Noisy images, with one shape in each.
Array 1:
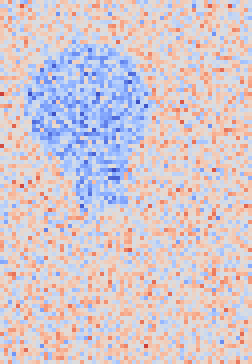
light bulb
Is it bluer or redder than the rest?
bluer
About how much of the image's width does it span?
half
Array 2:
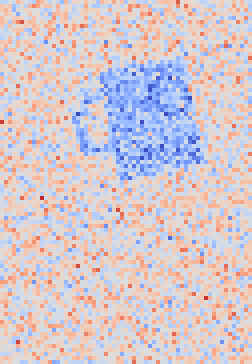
cup
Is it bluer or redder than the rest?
bluer
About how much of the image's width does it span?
half
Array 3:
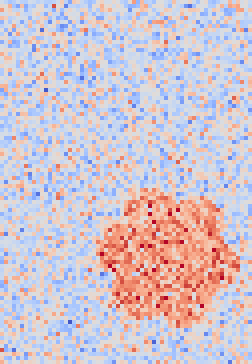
flower
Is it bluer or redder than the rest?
redder
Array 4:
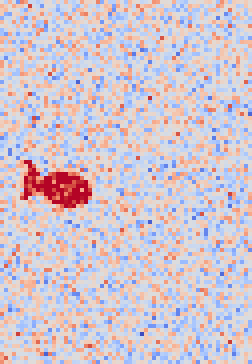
fish
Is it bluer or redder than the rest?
redder
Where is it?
middle left
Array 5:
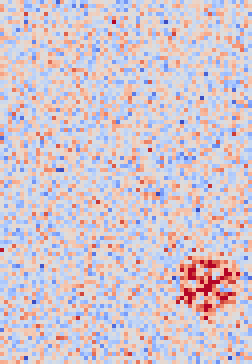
snowflake
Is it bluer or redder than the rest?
redder
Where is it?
bottom right
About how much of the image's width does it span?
a quarter
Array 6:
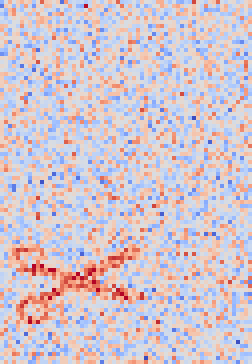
pair of scissors
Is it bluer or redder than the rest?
redder
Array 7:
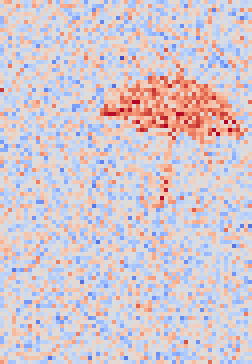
umbrella
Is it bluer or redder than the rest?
redder
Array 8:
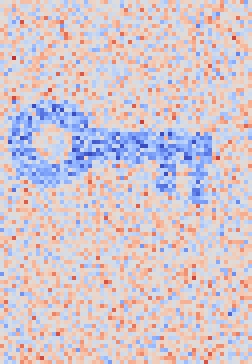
key
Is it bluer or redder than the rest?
bluer
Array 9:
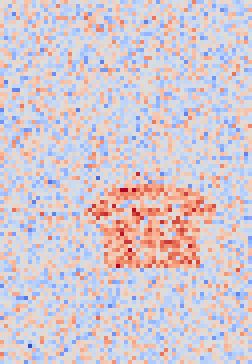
telephone
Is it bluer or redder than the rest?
redder
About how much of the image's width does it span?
half
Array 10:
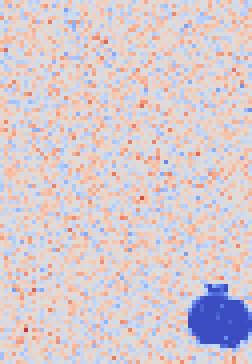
apple
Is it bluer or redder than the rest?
bluer
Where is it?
bottom right
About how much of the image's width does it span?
a quarter
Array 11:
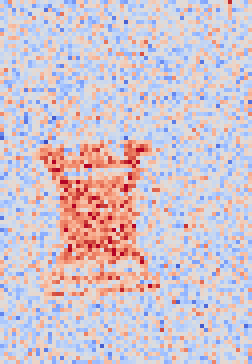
chess rook
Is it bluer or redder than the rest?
redder
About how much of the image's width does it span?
half
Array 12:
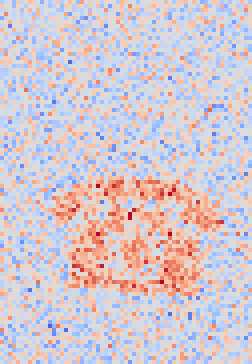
telephone
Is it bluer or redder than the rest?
redder
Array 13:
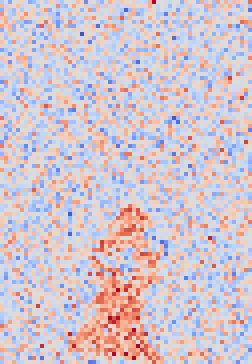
chess bishop
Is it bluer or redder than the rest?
redder
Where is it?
bottom middle
